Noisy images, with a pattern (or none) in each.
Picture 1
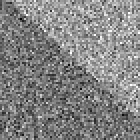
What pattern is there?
a sharp edge
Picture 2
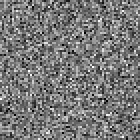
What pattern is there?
only noise
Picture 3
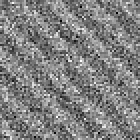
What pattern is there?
diagonal stripes
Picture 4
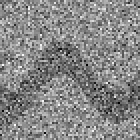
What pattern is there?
a wavy band
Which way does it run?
left to right
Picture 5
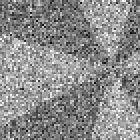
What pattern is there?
spokes from one point
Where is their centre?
middle right
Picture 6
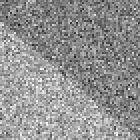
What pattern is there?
a sharp edge
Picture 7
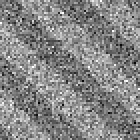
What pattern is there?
diagonal stripes
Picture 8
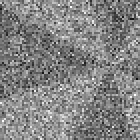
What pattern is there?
spokes from one point
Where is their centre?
middle right
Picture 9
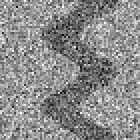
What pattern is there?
a wavy band
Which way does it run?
top to bottom
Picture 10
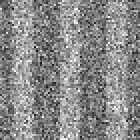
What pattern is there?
vertical stripes
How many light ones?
3
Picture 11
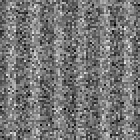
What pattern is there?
vertical stripes
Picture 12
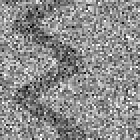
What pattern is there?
a wavy band
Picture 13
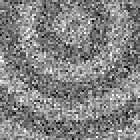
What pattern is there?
rings round one point
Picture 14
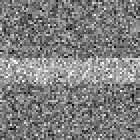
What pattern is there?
one horizontal stripe
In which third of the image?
middle
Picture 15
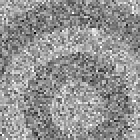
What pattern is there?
rings round one point
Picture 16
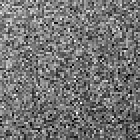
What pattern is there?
a smooth slope
